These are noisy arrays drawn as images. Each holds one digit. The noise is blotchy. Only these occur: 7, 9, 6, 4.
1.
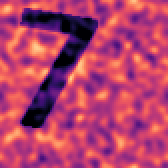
7
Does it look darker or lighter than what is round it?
darker
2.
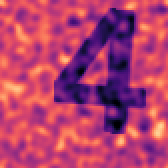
4
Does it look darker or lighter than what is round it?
darker
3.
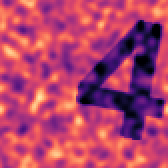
4
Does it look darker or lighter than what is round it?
darker
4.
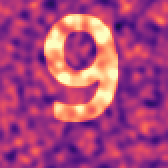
9
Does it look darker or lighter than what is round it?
lighter
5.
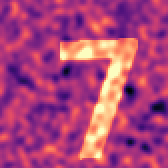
7
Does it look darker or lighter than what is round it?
lighter
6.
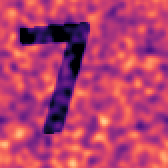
7
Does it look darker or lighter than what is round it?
darker
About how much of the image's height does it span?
two thirds
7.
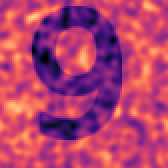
9
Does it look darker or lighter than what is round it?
darker
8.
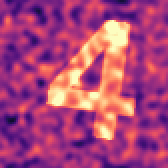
4
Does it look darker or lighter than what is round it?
lighter
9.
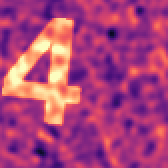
4
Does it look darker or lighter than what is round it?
lighter
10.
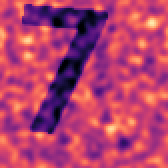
7
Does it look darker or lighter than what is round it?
darker
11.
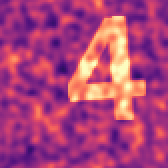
4
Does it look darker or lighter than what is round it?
lighter
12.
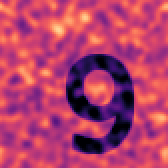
9
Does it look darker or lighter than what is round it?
darker
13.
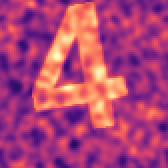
4
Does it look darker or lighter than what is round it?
lighter
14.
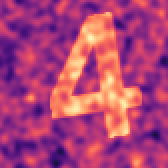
4
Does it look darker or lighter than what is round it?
lighter
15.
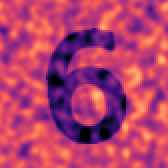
6
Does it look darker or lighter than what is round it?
darker
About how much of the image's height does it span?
two thirds
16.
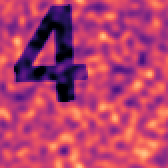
4
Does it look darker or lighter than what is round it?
darker
